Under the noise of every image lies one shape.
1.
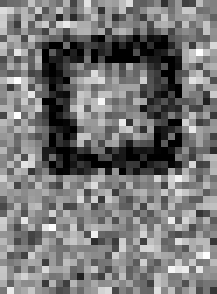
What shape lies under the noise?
square frame
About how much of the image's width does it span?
two thirds
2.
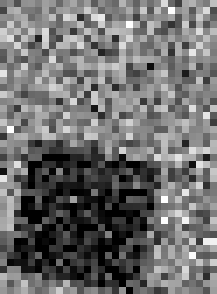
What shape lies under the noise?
square
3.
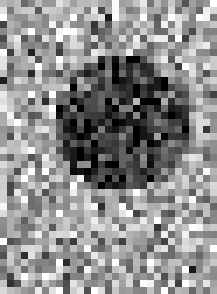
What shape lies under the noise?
disc
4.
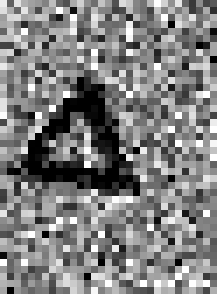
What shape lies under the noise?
triangle frame
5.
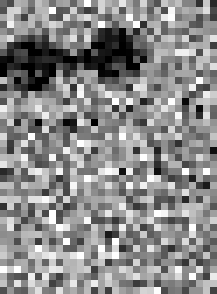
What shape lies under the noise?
dumbbell
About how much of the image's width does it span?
two thirds
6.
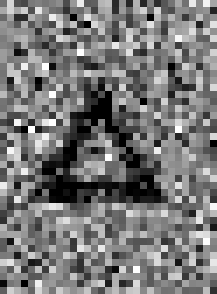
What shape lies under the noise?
triangle frame
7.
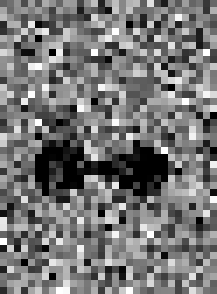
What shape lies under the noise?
dumbbell
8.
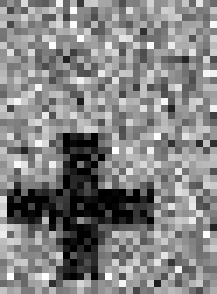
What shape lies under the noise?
cross
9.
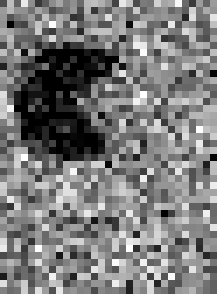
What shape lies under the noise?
disc with a wedge cut out
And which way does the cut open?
right
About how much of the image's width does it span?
half
